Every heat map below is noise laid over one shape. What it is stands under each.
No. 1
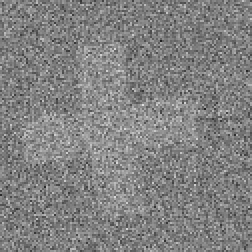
cross
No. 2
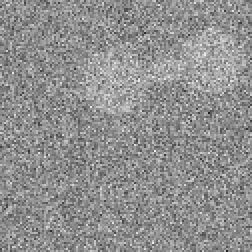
dumbbell
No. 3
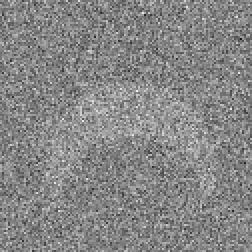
crescent
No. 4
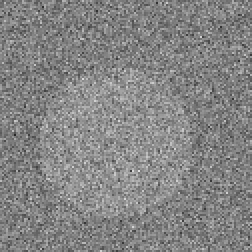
disc
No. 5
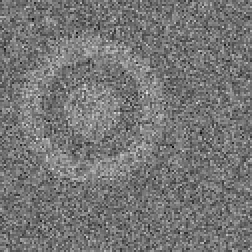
bullseye
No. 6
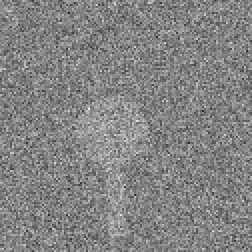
lollipop
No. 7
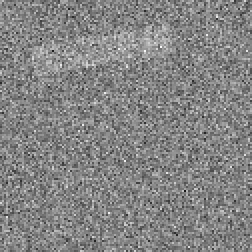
bar
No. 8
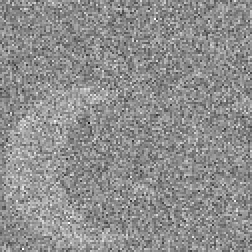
crescent
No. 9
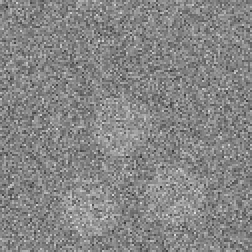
three dots
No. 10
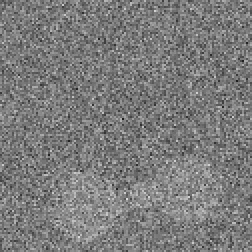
dumbbell
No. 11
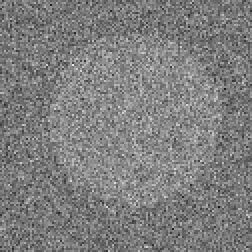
disc
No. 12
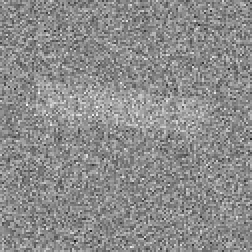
bar
